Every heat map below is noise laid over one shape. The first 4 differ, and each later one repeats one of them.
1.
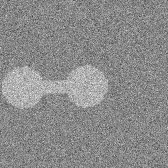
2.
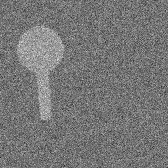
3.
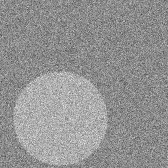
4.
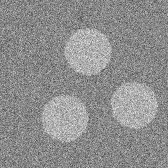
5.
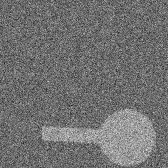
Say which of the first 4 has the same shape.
2
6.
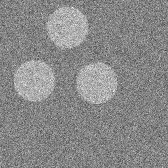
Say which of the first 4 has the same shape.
4
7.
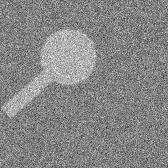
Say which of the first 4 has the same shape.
2
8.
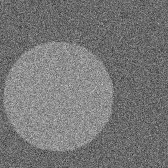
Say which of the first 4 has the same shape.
3
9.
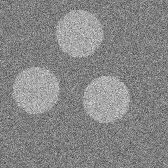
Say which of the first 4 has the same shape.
4
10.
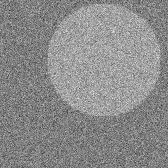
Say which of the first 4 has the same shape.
3
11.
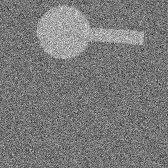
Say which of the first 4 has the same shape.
2
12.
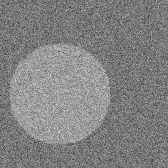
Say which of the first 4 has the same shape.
3
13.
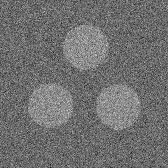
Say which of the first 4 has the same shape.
4
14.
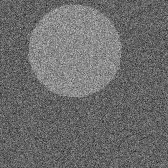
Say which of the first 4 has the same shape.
3
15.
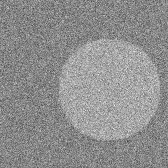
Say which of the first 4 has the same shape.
3
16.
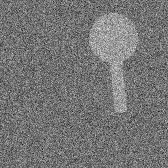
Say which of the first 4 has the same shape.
2
